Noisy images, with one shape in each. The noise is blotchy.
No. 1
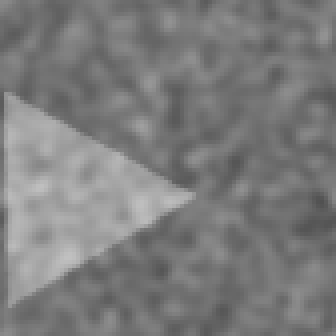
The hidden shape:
triangle
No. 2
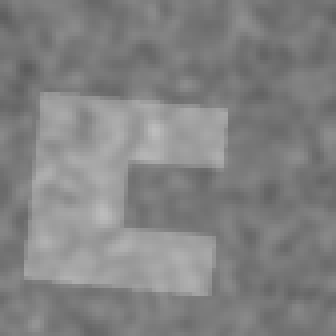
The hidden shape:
square with a notch
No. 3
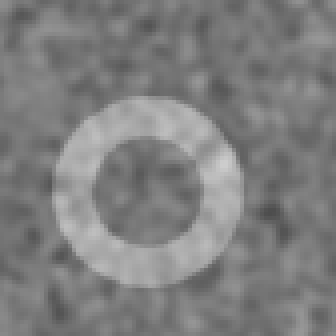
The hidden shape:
ring
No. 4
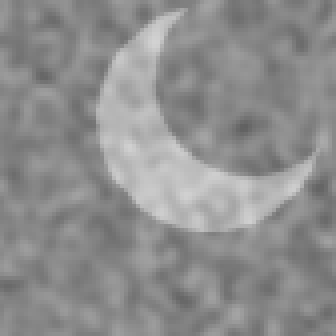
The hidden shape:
crescent
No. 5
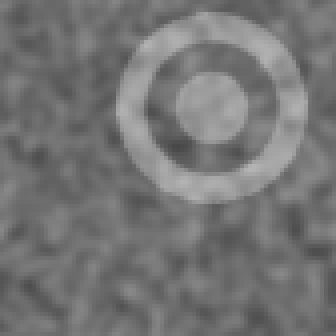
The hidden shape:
bullseye
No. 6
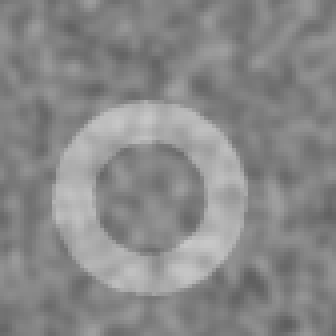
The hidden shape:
ring
